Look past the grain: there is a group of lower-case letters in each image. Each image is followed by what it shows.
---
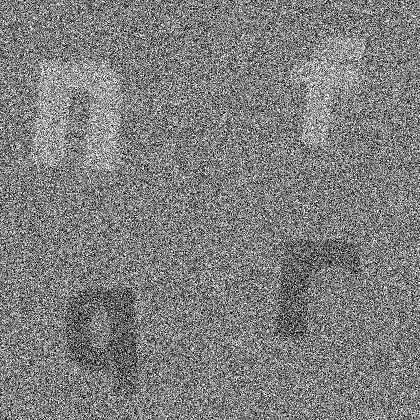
top left: light n; top right: light f; bottom left: dark q; bottom right: dark r
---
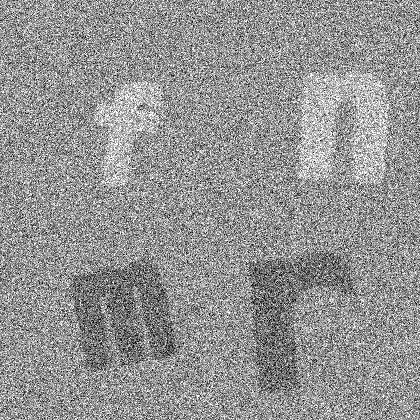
top left: light f; top right: light n; bottom left: dark m; bottom right: dark r
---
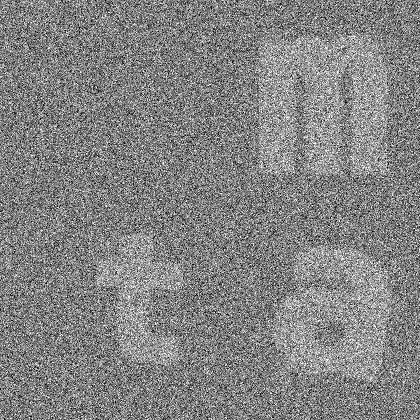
top right: light m; bottom left: light t; bottom right: light a
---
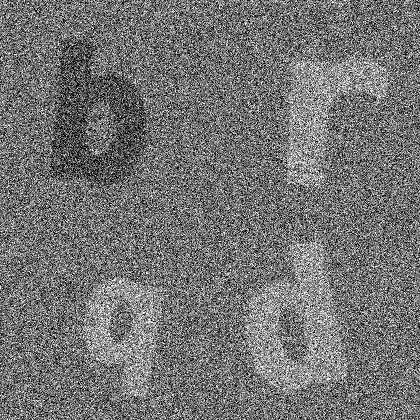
top left: dark b; top right: light r; bottom left: light q; bottom right: light d
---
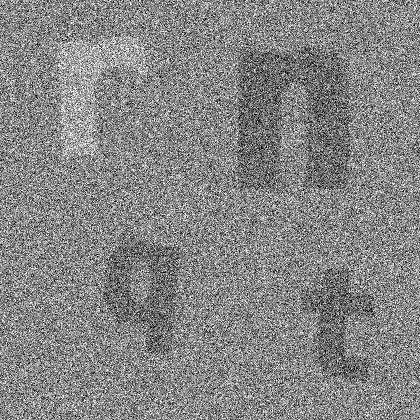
top left: light r; top right: dark n; bottom left: dark q; bottom right: dark t
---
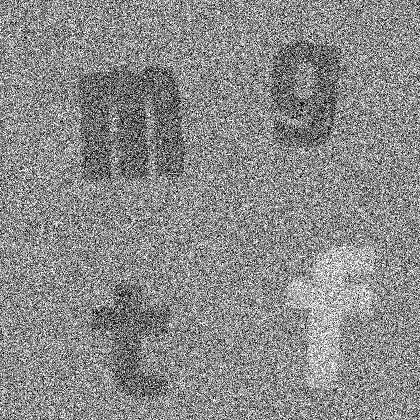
top left: dark m; top right: dark g; bottom left: dark t; bottom right: light f
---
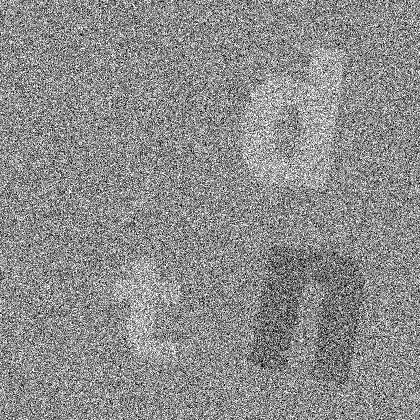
top right: light d; bottom left: light t; bottom right: dark n
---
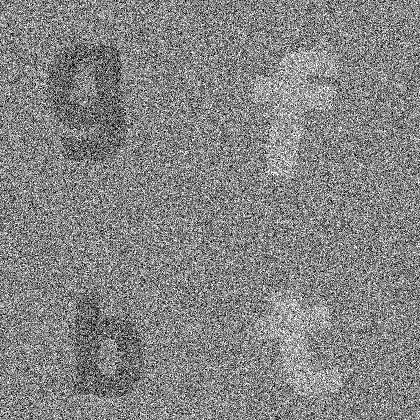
top left: dark g; top right: light f; bottom left: dark b; bottom right: light t
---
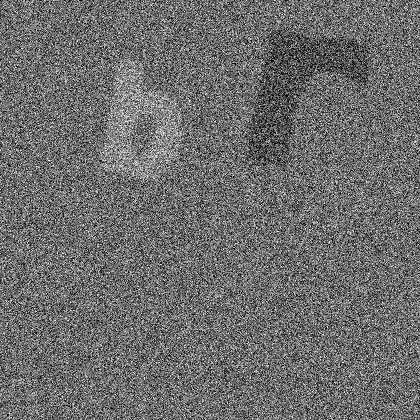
top left: light b; top right: dark r
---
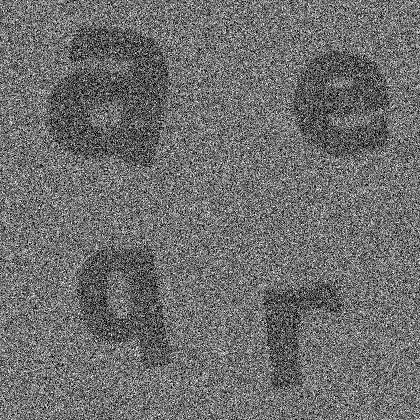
top left: dark a; top right: dark e; bottom left: dark q; bottom right: dark r
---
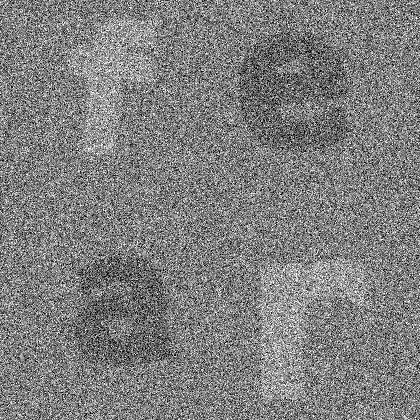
top left: light f; top right: dark e; bottom left: dark a; bottom right: light r
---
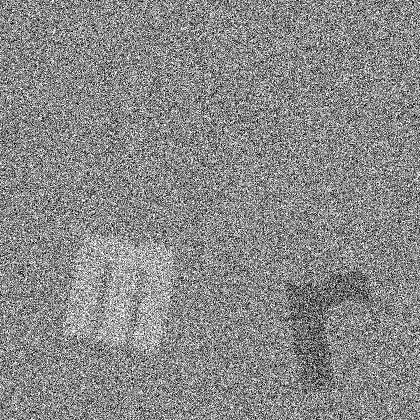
bottom left: light m; bottom right: dark r
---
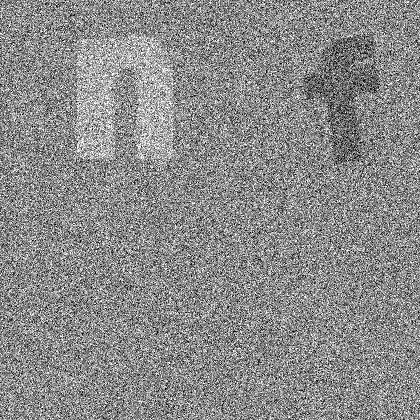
top left: light n; top right: dark f
